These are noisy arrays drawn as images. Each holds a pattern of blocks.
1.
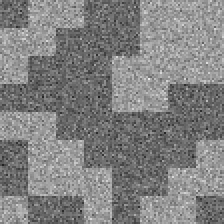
mirrored about the diagonal from the bottom left
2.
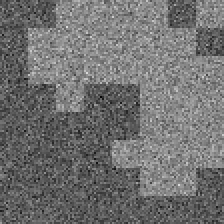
mirrored about the diagonal from the bottom left
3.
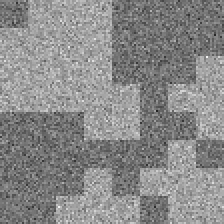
mirrored about the diagonal from the top left
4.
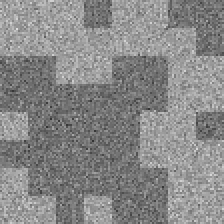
mirrored about the diagonal from the bottom left
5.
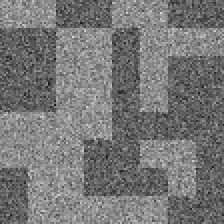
no symmetry
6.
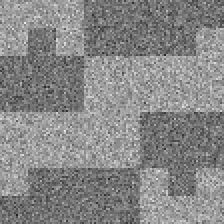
the same after a half turn
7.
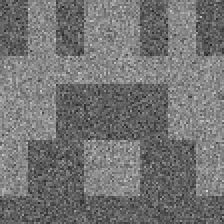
left and right mirror each other
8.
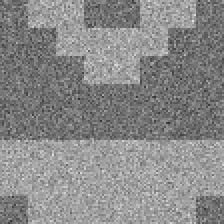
left and right mirror each other
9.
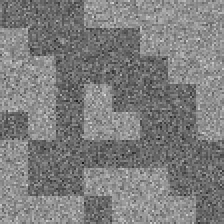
mirrored about the diagonal from the bottom left
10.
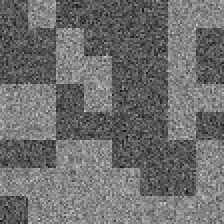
no symmetry
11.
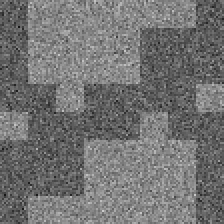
the same after a half turn
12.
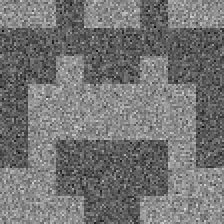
left and right mirror each other
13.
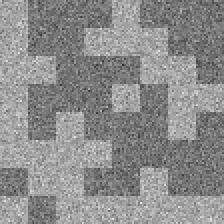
mirrored about the diagonal from the bottom left
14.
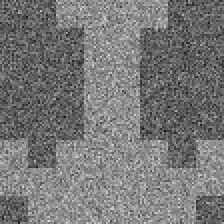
left and right mirror each other
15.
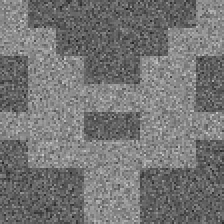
left and right mirror each other
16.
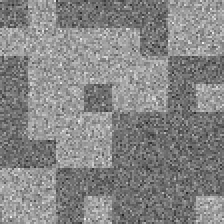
mirrored about the diagonal from the top left
